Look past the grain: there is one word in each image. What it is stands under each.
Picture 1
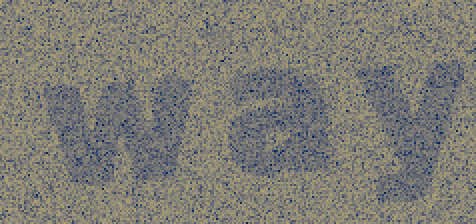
way
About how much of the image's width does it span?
nearly all
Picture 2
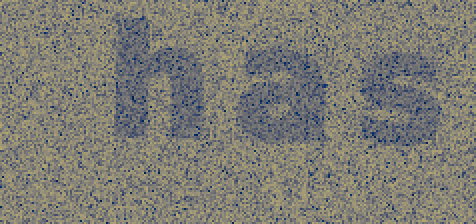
has
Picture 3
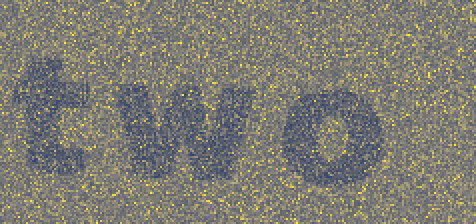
two
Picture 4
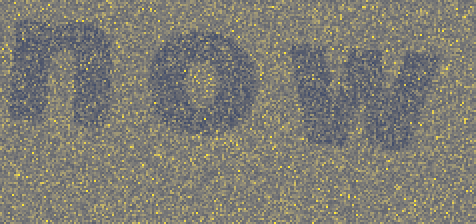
now
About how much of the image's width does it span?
nearly all
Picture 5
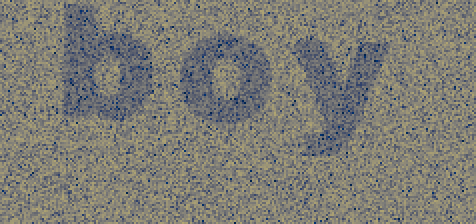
boy
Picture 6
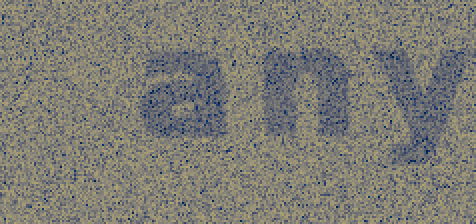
any
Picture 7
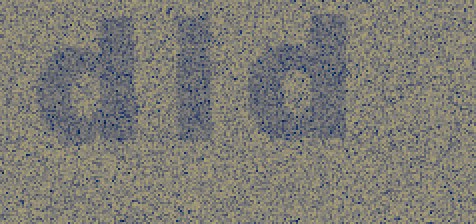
did
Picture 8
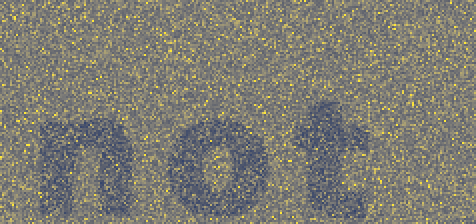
not
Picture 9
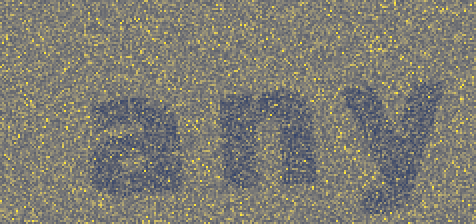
any
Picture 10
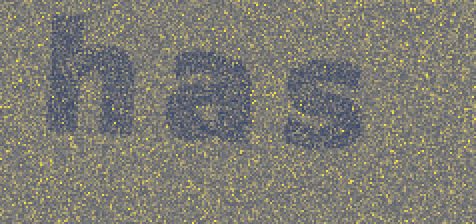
has
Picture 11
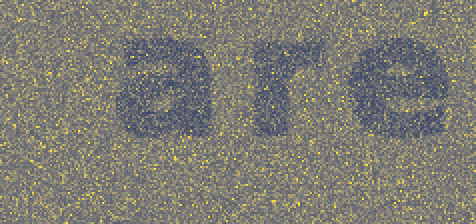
are
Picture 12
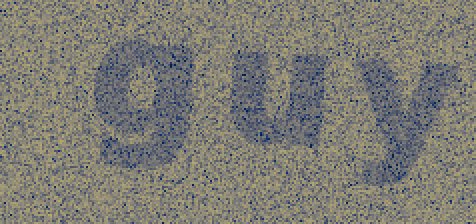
guy
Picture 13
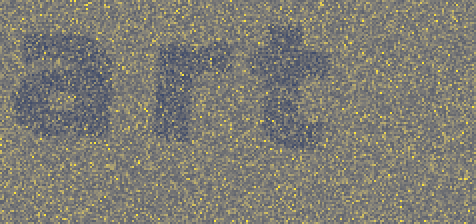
art
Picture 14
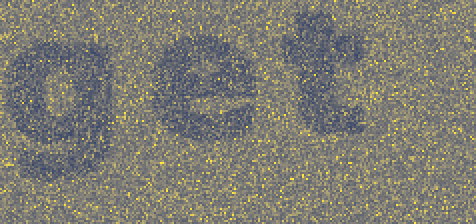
get
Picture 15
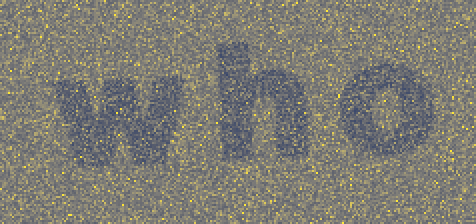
who
